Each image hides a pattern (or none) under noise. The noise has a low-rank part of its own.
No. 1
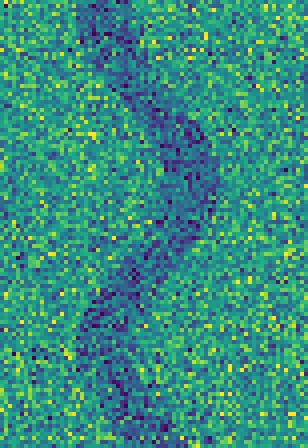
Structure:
a wavy band
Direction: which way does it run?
top to bottom
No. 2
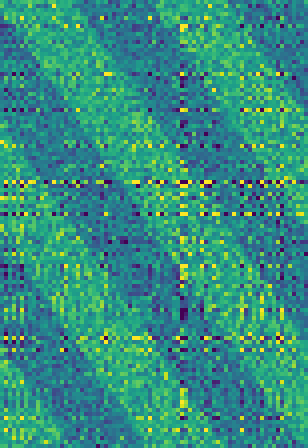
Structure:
diagonal stripes
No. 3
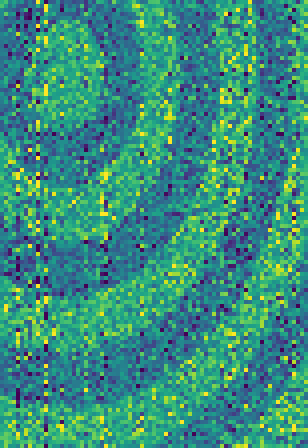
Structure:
rings round one point
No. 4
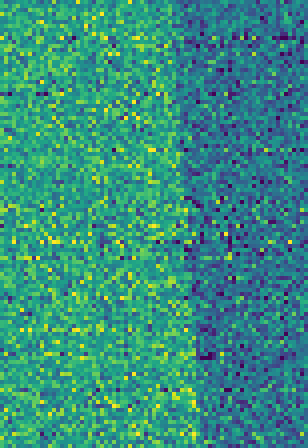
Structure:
a sharp edge
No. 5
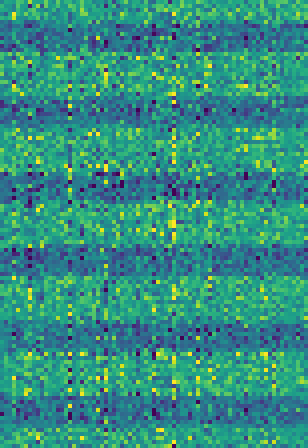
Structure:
horizontal stripes
